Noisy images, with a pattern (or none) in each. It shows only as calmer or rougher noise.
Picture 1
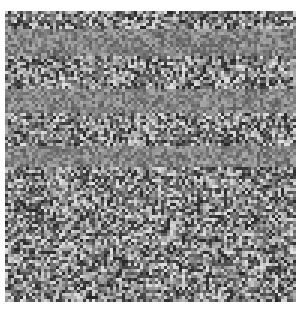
bands of rows
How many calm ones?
3
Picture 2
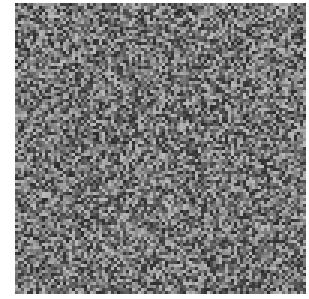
only noise
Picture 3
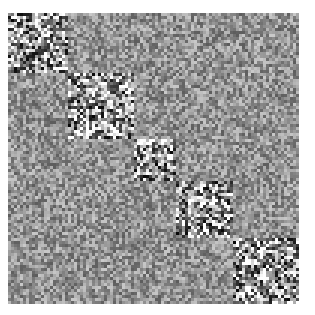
blocks along the diagonal
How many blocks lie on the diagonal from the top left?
5
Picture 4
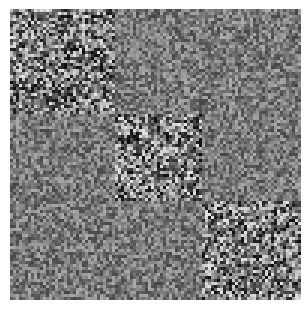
blocks along the diagonal
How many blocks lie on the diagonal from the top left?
3
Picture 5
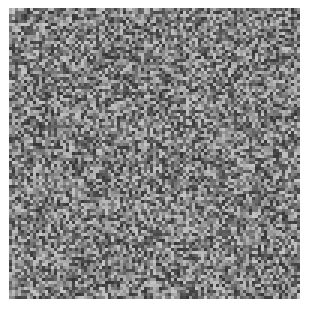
only noise
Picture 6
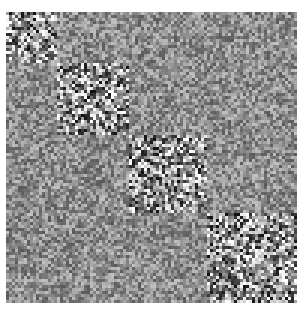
blocks along the diagonal
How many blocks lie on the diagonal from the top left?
4
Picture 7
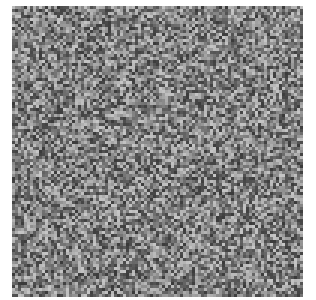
only noise
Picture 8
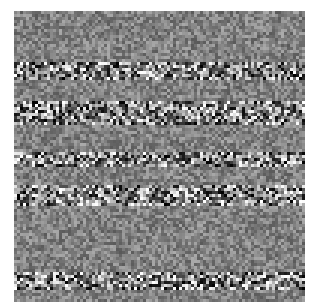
bands of rows
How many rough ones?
5
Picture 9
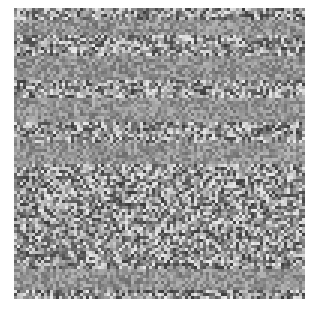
bands of rows
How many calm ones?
5
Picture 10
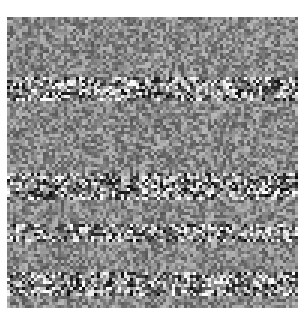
bands of rows
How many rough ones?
4
